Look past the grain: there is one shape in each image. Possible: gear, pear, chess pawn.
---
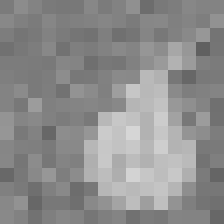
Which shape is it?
pear
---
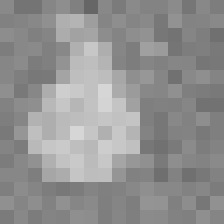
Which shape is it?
pear
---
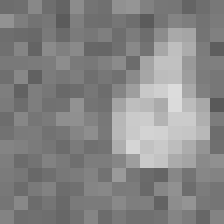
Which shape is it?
pear
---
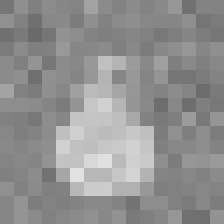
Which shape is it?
pear
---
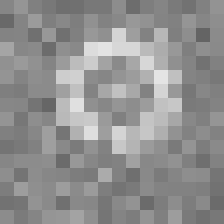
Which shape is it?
gear
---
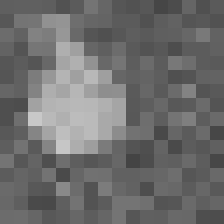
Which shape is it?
pear
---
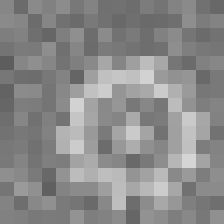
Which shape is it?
gear
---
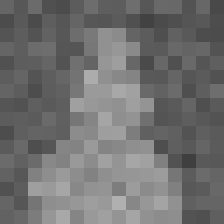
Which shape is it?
chess pawn
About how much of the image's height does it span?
nearly all
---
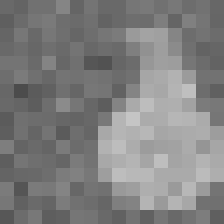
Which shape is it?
pear
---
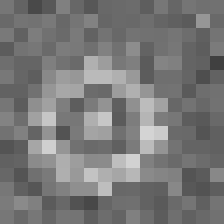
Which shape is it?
gear
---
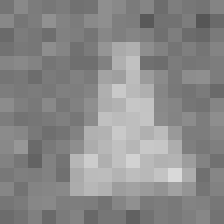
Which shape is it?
chess pawn
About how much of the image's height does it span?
two thirds
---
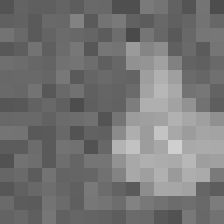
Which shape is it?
pear
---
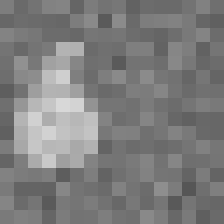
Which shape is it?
pear
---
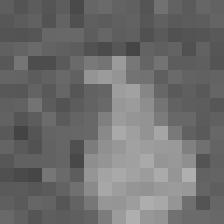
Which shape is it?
pear
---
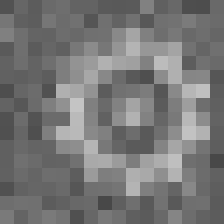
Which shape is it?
gear
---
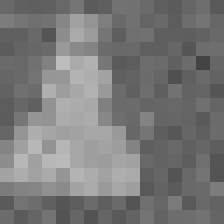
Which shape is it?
chess pawn
